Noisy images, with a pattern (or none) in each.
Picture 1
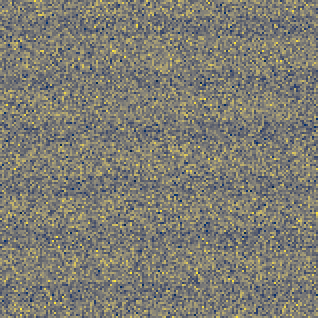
horizontal stripes
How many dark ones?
6
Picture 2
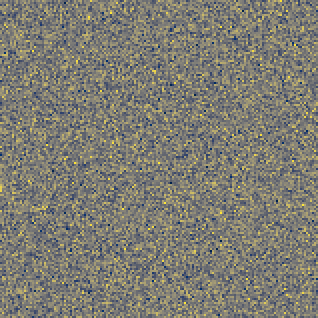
only noise
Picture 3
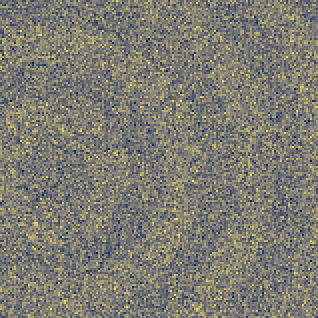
rings round one point
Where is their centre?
middle left
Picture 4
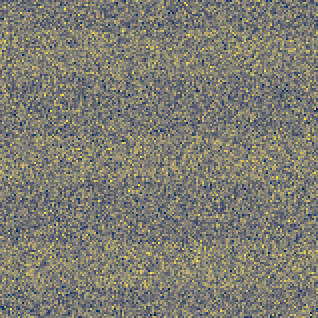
horizontal stripes
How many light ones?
3
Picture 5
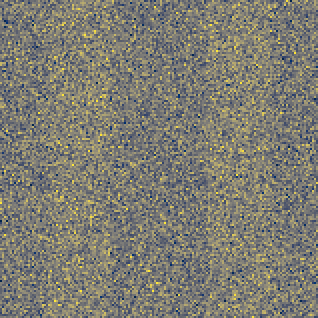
vertical stripes
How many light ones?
2
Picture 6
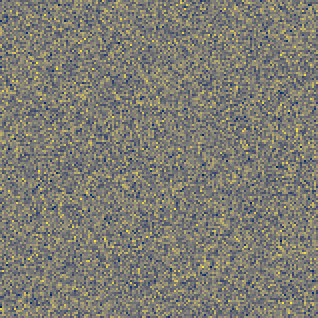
only noise
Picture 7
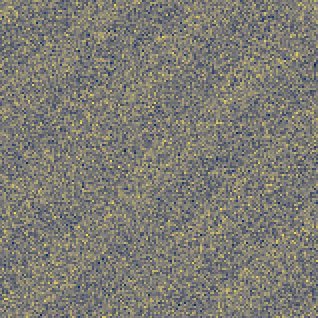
diagonal stripes
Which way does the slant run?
bottom left to top right
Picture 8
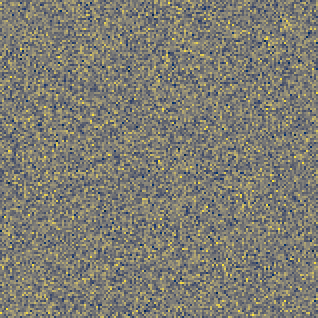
only noise
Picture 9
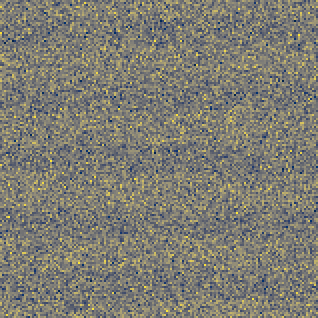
horizontal stripes
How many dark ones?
5
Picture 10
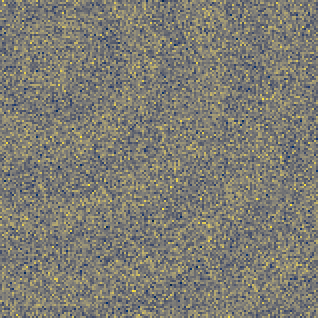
rings round one point
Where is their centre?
top left
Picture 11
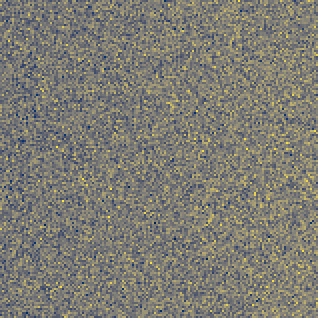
a smooth slope
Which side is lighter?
right
